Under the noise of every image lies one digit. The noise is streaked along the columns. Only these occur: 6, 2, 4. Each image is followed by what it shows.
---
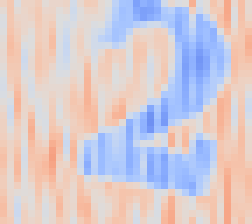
2
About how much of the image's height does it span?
nearly all
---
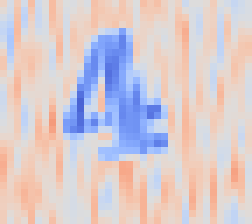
4
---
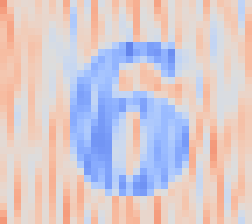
6
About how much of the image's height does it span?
two thirds
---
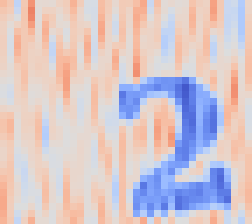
2
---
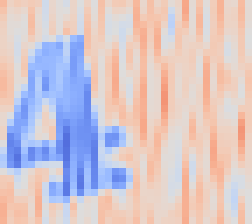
4
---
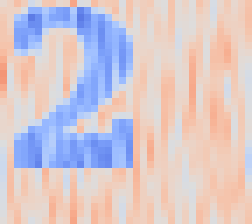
2
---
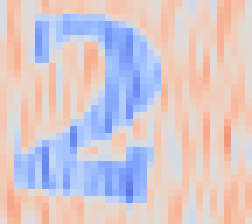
2
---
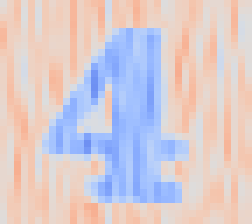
4
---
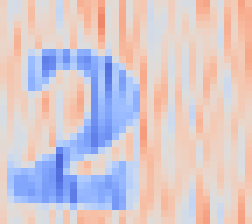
2
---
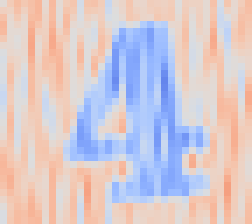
4
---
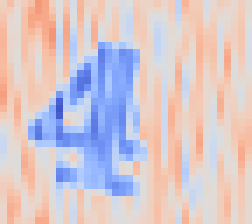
4
